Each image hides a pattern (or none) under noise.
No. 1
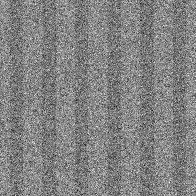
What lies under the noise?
vertical stripes
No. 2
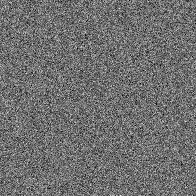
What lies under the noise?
only noise
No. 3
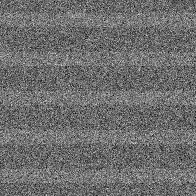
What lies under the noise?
horizontal stripes
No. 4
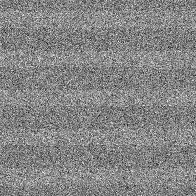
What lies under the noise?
horizontal stripes
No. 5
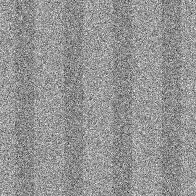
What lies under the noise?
vertical stripes
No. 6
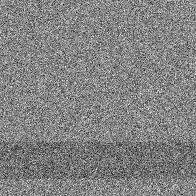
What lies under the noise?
one horizontal stripe
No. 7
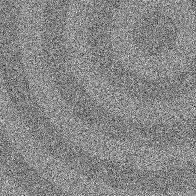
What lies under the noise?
rings round one point
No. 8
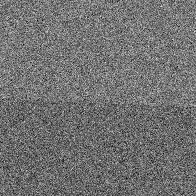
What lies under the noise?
a sharp edge
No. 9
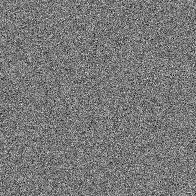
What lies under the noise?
only noise
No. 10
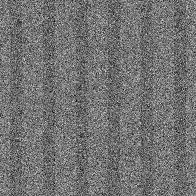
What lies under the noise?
vertical stripes
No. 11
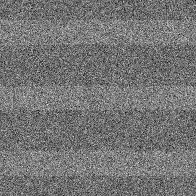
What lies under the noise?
horizontal stripes
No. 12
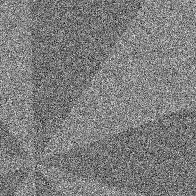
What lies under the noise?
spokes from one point
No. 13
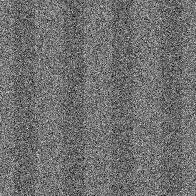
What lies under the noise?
vertical stripes
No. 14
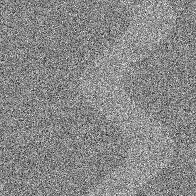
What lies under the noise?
a wavy band
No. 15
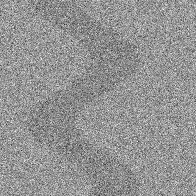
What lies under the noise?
a wavy band
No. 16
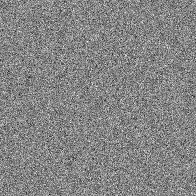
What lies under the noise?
only noise
